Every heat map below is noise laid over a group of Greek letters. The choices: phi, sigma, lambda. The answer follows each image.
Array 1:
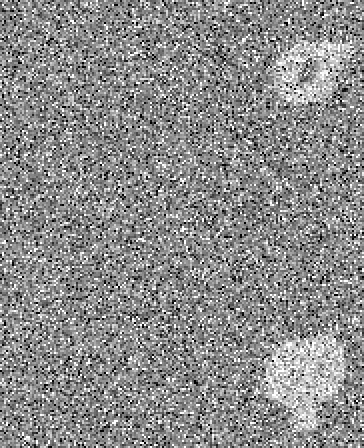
top right: sigma; bottom right: phi
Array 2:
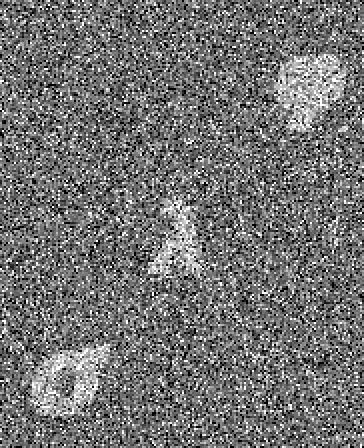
top right: phi; centre: lambda; bottom left: sigma
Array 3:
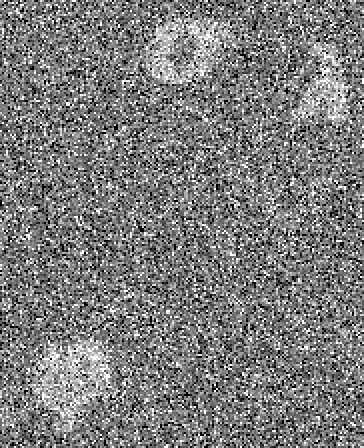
top middle: sigma; top right: lambda; bottom left: phi
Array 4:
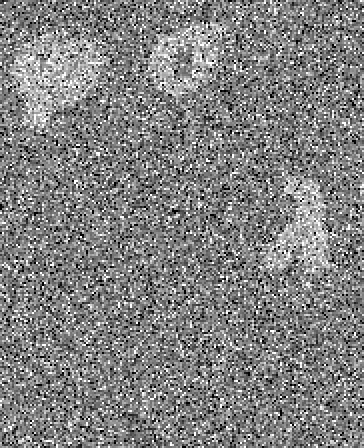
top left: phi; top middle: sigma; middle right: lambda
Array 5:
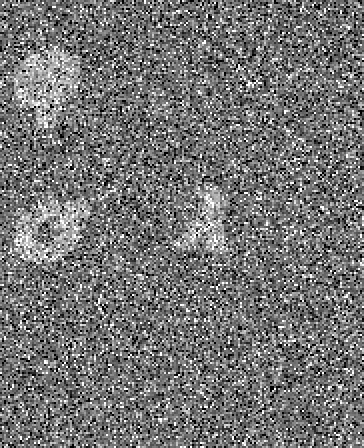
top left: phi; middle left: sigma; centre: lambda
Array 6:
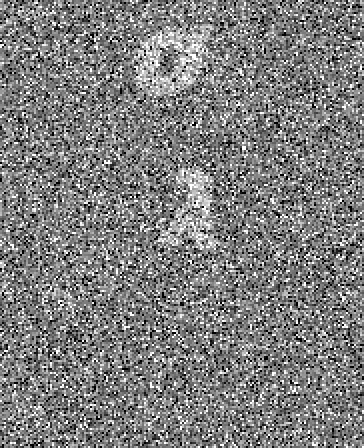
top middle: sigma; centre: lambda
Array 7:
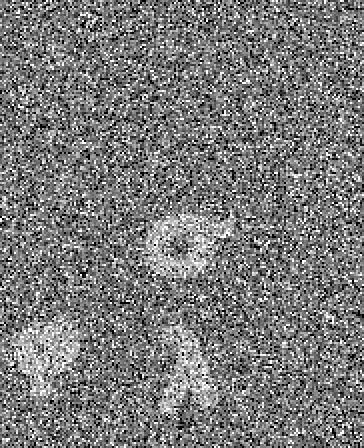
centre: sigma; bottom left: phi; bottom middle: lambda
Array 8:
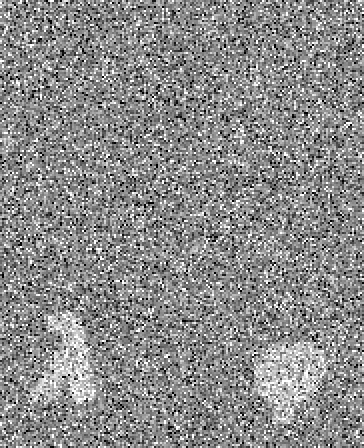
bottom left: lambda; bottom right: phi
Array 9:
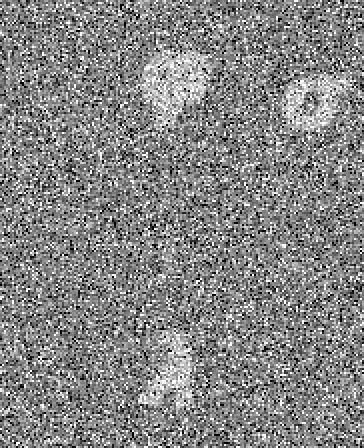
top middle: phi; top right: sigma; bottom middle: lambda
